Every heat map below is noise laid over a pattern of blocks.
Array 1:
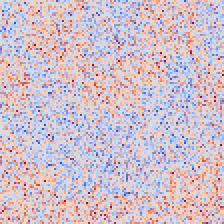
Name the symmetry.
left and right mirror each other
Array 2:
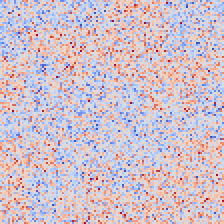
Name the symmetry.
no symmetry
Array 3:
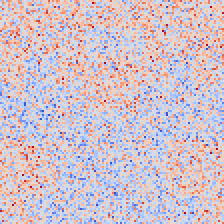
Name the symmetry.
left and right mirror each other
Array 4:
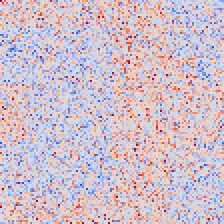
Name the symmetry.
top and bottom mirror each other
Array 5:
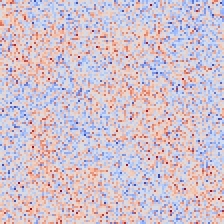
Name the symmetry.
no symmetry
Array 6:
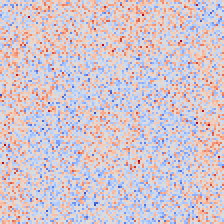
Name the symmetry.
left and right mirror each other
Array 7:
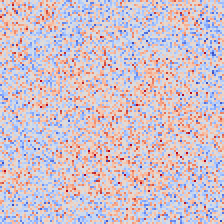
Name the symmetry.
mirrored about the diagonal from the top left
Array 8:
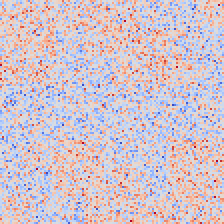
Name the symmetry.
the same after a half turn
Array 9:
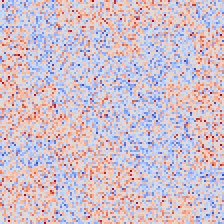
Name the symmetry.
mirrored about the diagonal from the bottom left
